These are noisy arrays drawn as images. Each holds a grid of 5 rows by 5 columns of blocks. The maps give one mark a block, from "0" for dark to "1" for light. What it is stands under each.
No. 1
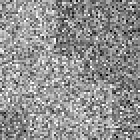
1 1 0 0 0
1 1 0 0 0
1 1 1 0 0
1 1 1 1 0
0 1 1 1 0
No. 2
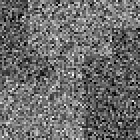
0 1 1 1 1
0 1 1 1 0
0 0 1 0 0
1 1 1 0 0
1 1 1 0 0
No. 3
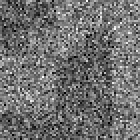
0 0 1 1 1
0 1 1 0 1
1 1 0 0 1
1 1 0 0 1
0 0 0 0 1
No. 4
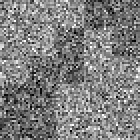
1 1 1 0 0
1 1 0 1 0
1 0 0 1 1
0 0 1 1 1
0 0 1 1 1
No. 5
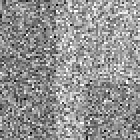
0 0 1 1 1
0 0 1 1 1
0 0 1 1 1
0 0 1 0 0
0 0 1 0 0
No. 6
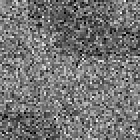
1 0 0 0 1
1 1 0 0 0
1 1 1 1 1
1 1 1 1 1
0 0 1 1 1
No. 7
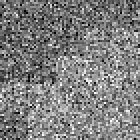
0 0 0 0 0
0 0 0 1 1
0 0 1 1 1
1 1 1 1 1
0 1 1 1 1
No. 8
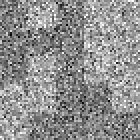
0 1 0 1 1
0 0 0 1 1
0 1 0 1 1
1 1 0 0 1
1 0 0 0 0
